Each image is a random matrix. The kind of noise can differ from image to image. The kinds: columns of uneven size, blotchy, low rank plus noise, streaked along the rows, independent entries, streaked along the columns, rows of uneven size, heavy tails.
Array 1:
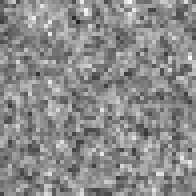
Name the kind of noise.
blotchy
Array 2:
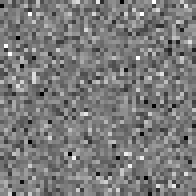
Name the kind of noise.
heavy tails
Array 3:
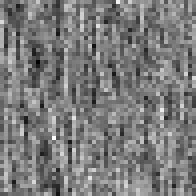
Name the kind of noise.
streaked along the columns
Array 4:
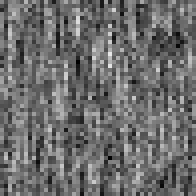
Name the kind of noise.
streaked along the columns
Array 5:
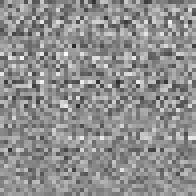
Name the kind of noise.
rows of uneven size
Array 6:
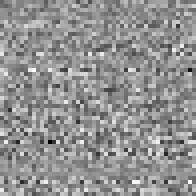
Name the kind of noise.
rows of uneven size
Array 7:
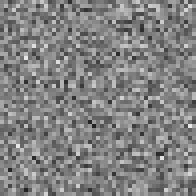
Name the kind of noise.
low rank plus noise
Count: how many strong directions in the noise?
three or four
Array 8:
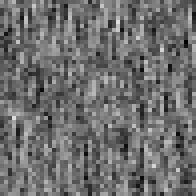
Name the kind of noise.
streaked along the columns
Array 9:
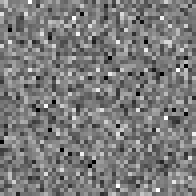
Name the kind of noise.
heavy tails
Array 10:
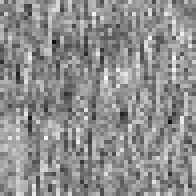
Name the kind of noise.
streaked along the columns
